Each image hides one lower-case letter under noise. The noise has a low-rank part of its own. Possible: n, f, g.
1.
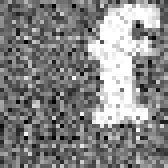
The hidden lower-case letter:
f
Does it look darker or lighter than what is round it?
lighter
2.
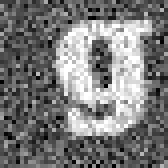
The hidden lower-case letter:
g
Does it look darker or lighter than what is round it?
lighter
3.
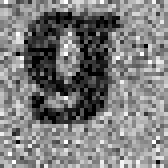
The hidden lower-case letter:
g
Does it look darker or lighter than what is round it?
darker
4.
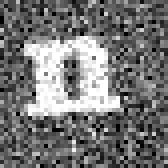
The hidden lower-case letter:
n
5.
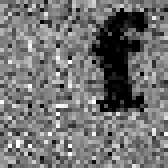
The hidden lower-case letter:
f
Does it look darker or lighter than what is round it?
darker
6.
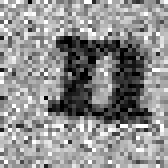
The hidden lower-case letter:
n
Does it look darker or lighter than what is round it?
darker
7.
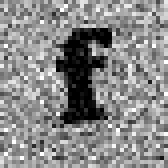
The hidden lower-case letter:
f
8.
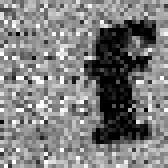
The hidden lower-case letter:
f
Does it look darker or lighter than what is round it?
darker
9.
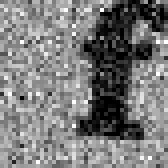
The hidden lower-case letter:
f
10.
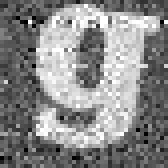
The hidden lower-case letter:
g
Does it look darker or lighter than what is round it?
lighter
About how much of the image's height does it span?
nearly all
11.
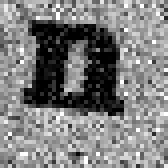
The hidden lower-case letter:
n
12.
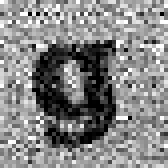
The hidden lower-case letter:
g
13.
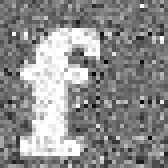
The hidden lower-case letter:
f
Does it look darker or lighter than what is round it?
lighter
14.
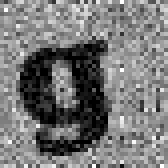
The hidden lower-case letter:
g
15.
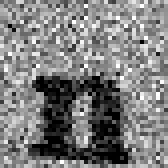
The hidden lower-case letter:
n
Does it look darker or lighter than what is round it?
darker
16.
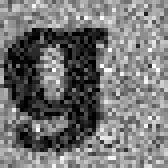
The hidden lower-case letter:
g
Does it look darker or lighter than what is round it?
darker
